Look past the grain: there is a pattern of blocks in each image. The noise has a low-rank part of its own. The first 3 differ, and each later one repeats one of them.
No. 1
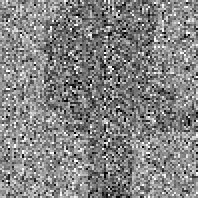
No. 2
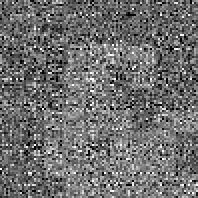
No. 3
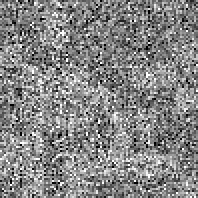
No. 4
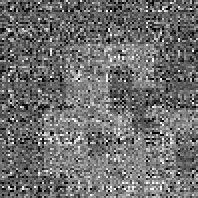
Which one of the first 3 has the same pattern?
2
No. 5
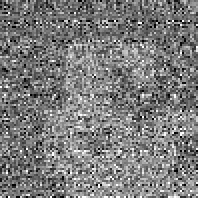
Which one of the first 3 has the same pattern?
2
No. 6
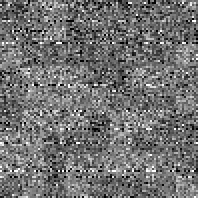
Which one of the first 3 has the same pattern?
3
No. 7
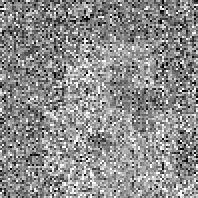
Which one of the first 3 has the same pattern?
2
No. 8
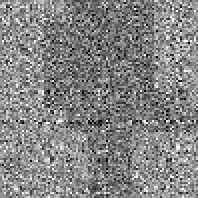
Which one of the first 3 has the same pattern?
1
